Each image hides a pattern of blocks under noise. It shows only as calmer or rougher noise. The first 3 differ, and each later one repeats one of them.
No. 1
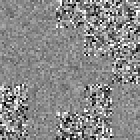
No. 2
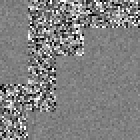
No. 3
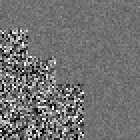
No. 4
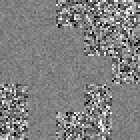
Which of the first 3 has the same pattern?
1
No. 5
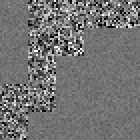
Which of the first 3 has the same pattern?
2
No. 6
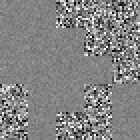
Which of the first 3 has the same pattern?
1
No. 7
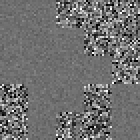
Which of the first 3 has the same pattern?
1
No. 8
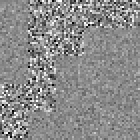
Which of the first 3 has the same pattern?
2
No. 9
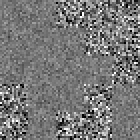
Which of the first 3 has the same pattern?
1
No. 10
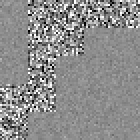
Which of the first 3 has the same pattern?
2
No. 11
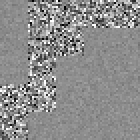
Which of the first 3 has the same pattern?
2
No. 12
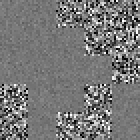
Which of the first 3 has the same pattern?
1
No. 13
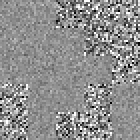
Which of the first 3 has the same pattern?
1
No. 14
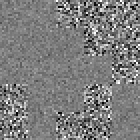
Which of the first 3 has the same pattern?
1
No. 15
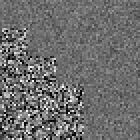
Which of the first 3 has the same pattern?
3
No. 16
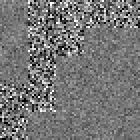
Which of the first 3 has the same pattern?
2
